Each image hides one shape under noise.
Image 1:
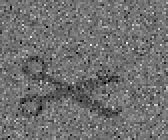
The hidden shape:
pair of scissors
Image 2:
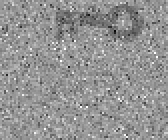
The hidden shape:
key
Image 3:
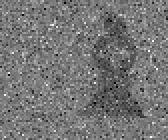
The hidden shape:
chess bishop
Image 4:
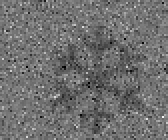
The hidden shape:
snowflake
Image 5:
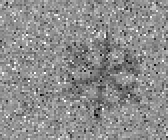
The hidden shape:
snowflake
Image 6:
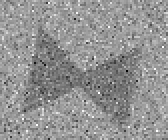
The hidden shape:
bow tie
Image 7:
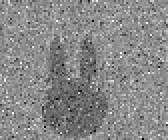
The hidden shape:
rabbit's head
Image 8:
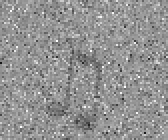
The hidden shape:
pair of musical notes
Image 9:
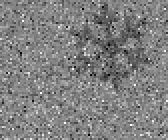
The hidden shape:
snowflake
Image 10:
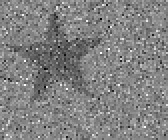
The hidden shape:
star
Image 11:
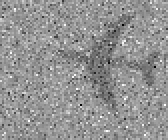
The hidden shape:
airplane
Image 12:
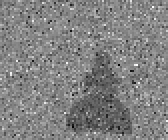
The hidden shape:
chess pawn
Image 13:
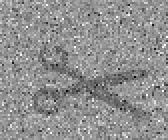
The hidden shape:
pair of scissors
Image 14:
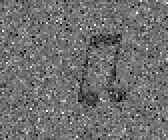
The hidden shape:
pair of musical notes
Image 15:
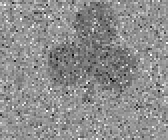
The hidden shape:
club
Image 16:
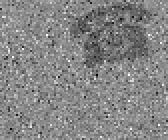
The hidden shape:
telephone
